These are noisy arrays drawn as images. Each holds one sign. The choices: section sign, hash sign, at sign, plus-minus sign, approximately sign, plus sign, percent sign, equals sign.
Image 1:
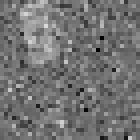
section sign
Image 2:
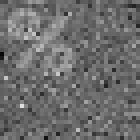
percent sign
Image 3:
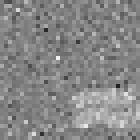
approximately sign
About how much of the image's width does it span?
half
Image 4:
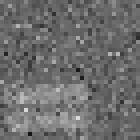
equals sign
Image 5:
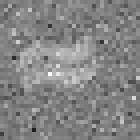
approximately sign
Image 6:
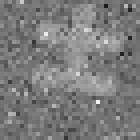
plus-minus sign
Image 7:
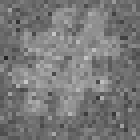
hash sign
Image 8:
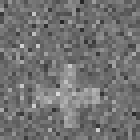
plus sign
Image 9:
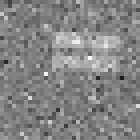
equals sign
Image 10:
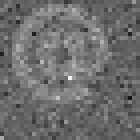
at sign
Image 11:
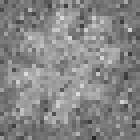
hash sign
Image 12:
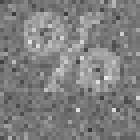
percent sign
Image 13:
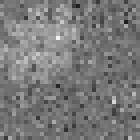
hash sign
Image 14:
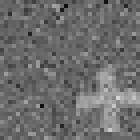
plus sign
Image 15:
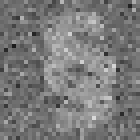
section sign
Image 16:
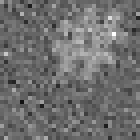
hash sign
